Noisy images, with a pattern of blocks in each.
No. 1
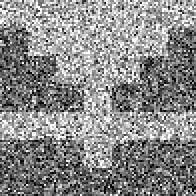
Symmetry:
left and right mirror each other
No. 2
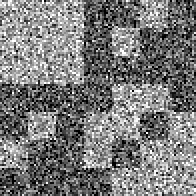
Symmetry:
mirrored about the diagonal from the top left
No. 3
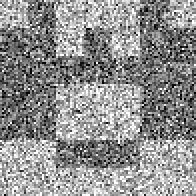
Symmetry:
left and right mirror each other
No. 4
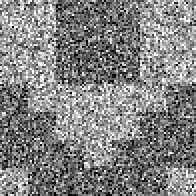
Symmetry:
left and right mirror each other
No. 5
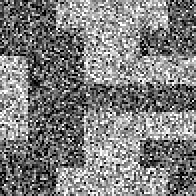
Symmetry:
top and bottom mirror each other
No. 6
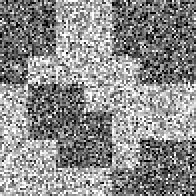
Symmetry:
mirrored about the diagonal from the bottom left
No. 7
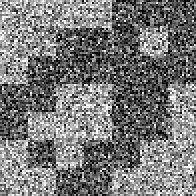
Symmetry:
mirrored about the diagonal from the bottom left
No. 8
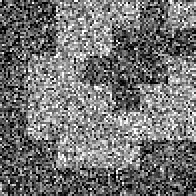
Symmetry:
mirrored about the diagonal from the bottom left
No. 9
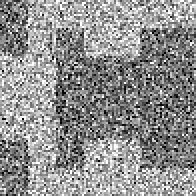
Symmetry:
top and bottom mirror each other
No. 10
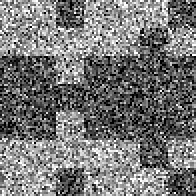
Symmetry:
top and bottom mirror each other
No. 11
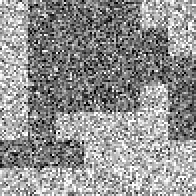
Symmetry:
no symmetry
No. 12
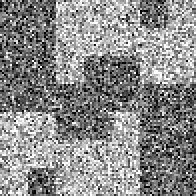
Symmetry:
the same after a half turn
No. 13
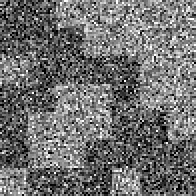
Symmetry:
mirrored about the diagonal from the bottom left
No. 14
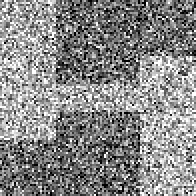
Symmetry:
the same after a half turn
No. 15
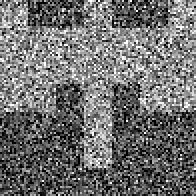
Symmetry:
left and right mirror each other
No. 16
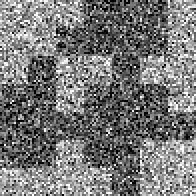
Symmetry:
mirrored about the diagonal from the top left
